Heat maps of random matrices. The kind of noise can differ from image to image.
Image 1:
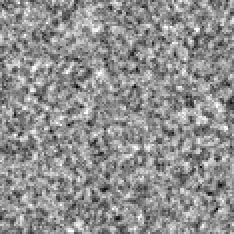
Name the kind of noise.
blotchy
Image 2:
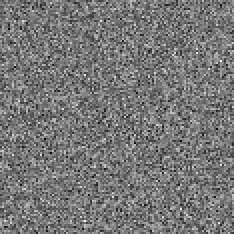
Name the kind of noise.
independent entries
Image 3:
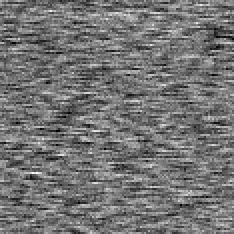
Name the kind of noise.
streaked along the rows
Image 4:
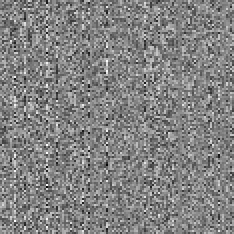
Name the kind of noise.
columns of uneven size
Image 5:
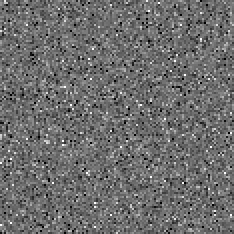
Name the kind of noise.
heavy tails
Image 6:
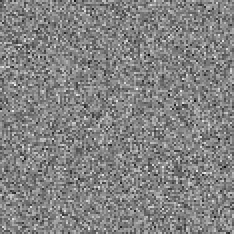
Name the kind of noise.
independent entries
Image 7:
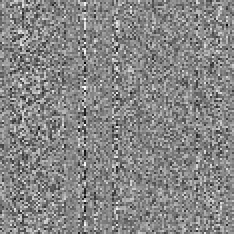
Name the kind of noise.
columns of uneven size
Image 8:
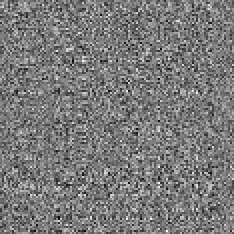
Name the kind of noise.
low rank plus noise
